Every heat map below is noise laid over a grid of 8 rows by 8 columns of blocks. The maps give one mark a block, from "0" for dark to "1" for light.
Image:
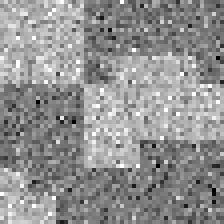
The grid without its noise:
1 1 1 0 0 0 0 0
1 1 1 0 0 0 0 0
1 1 1 0 1 1 1 0
0 0 0 1 1 1 1 1
0 0 0 1 1 1 1 1
0 0 0 1 1 0 0 0
1 0 0 0 0 0 0 0
1 1 0 0 0 0 0 0
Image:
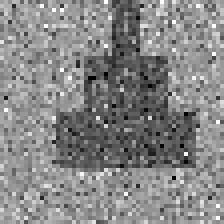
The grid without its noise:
1 1 1 1 0 1 1 1
1 1 1 1 0 1 1 1
1 1 1 0 0 0 1 1
1 1 1 0 0 0 1 1
1 1 0 0 0 0 0 1
1 1 0 0 0 0 0 1
1 1 1 1 1 1 1 1
1 1 1 1 1 1 1 1
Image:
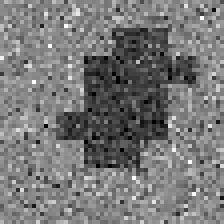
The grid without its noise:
1 1 1 1 1 1 1 1
1 1 1 1 0 0 1 1
1 1 1 0 0 0 0 1
1 1 1 0 0 0 1 1
1 1 0 0 0 0 1 1
1 1 1 0 0 1 1 1
1 1 1 1 1 1 1 1
1 1 1 1 1 1 1 1
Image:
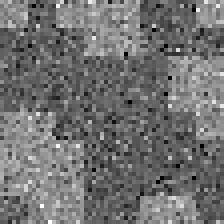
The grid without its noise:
1 0 1 1 1 0 0 1
0 0 0 1 1 0 0 0
0 0 0 0 0 0 1 1
0 0 0 0 0 0 1 1
1 1 0 0 0 0 0 1
1 1 1 0 0 0 0 0
1 1 1 0 0 0 0 0
0 1 1 0 0 1 1 0
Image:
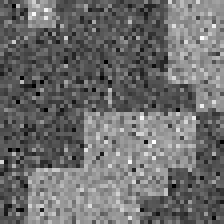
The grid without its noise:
0 1 0 0 0 0 1 1
0 0 0 0 0 0 1 1
0 0 0 0 0 0 1 1
0 0 0 0 0 0 0 1
0 0 0 1 1 1 1 0
0 0 0 1 1 1 1 0
0 1 1 1 1 1 0 0
0 1 1 1 1 0 0 0
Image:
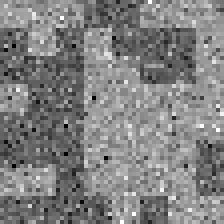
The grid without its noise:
1 1 1 0 0 1 1 1
0 1 0 1 0 0 0 1
0 0 0 1 1 0 0 1
1 0 0 1 1 1 1 1
0 0 0 1 1 1 1 1
0 0 0 1 1 1 1 0
1 1 0 1 1 1 1 0
0 0 0 0 1 0 1 1
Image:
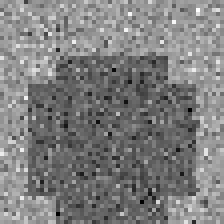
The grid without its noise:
1 1 1 1 1 1 1 1
1 1 1 1 1 1 1 1
1 1 0 0 0 0 1 1
1 0 0 0 0 0 0 1
1 0 0 0 0 0 0 1
1 0 0 0 0 0 0 1
1 0 0 0 0 0 0 1
1 1 0 0 0 0 1 1
